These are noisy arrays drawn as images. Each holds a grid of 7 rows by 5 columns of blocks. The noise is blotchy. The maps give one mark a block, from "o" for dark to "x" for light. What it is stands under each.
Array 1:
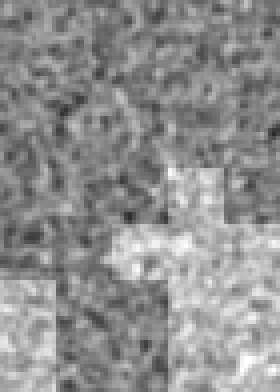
ooooo
ooooo
ooooo
oooxo
ooxxx
xooxx
xooxx
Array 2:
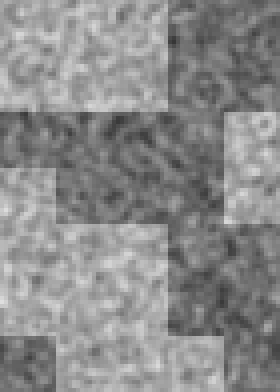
xxxoo
xxxoo
oooox
xooox
xxxoo
xxxoo
oxxxo
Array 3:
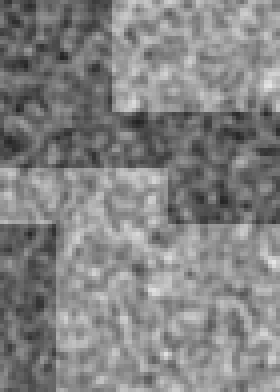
ooxxx
ooxxx
ooooo
xxxoo
oxxxx
oxxxx
oxxxx
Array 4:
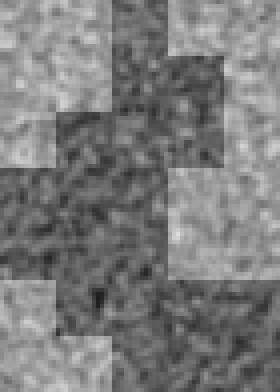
xxoxx
xxoox
xooox
oooxx
oooxx
xoooo
xxooo
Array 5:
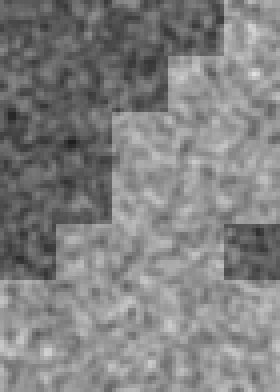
oooox
oooxx
ooxxx
ooxxx
oxxxo
xxxxx
xxxxx
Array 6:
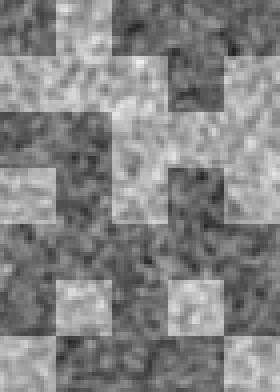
oxooo
xxxox
ooxxx
xoxox
ooooo
oxoxo
xooox
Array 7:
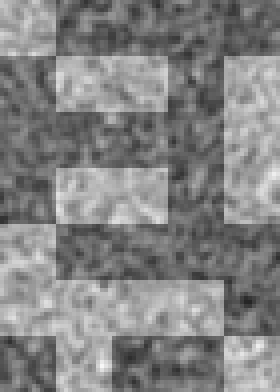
xoooo
oxxox
oooox
oxxox
xoooo
xxxxo
oxoox
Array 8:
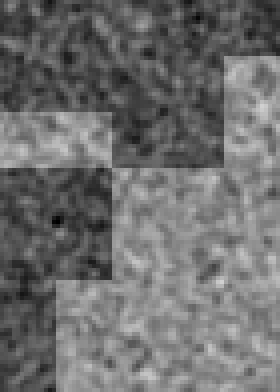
ooooo
oooox
xxoox
ooxxx
ooxxx
oxxxx
oxxxx
